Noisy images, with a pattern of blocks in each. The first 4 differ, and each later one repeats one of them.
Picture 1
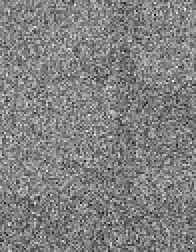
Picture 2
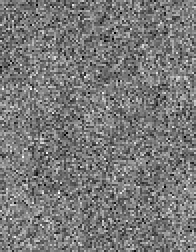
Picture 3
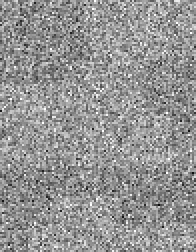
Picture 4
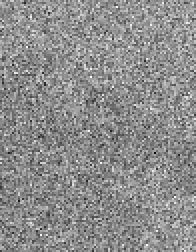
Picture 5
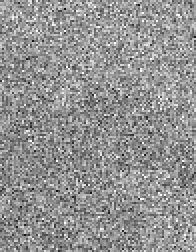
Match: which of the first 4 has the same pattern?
4
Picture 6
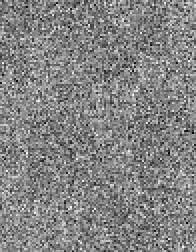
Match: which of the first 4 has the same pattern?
2
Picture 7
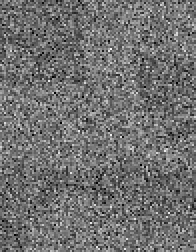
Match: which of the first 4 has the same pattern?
3
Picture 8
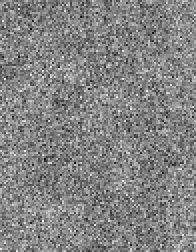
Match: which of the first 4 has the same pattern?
2
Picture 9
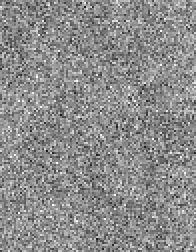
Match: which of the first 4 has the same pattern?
2
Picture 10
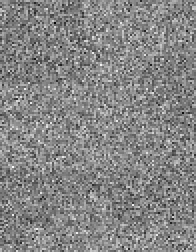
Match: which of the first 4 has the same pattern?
3
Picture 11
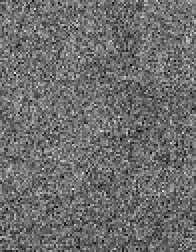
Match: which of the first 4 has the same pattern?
1
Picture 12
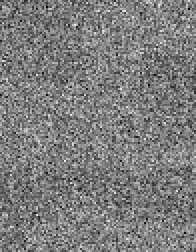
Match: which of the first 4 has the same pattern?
3
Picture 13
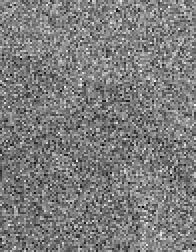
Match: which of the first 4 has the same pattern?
4
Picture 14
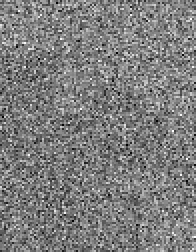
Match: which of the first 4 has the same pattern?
4
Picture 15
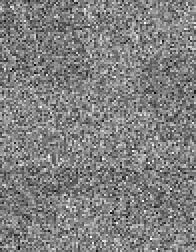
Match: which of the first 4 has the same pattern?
3
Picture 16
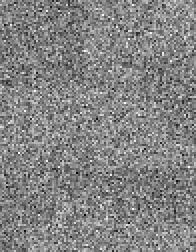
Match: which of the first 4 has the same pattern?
3
